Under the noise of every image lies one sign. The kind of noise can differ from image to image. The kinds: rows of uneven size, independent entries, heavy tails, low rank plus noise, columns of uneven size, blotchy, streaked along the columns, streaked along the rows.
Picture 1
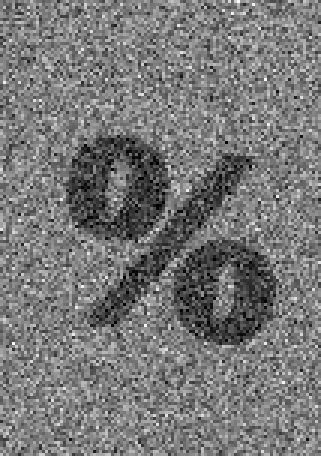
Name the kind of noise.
independent entries
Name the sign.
percent sign
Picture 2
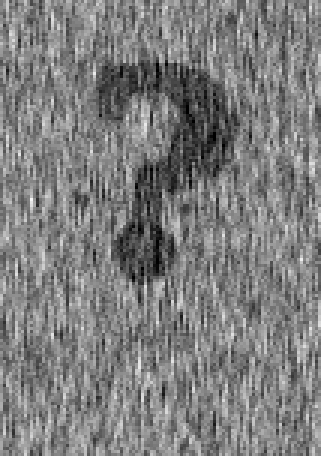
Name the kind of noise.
streaked along the columns
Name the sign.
question mark
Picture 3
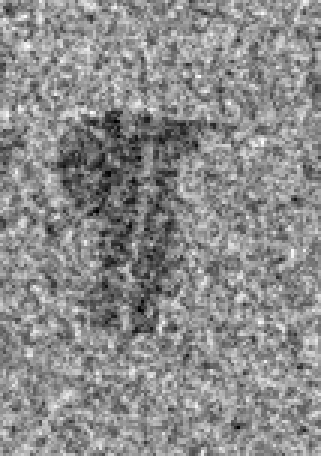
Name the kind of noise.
blotchy
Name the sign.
pilcrow
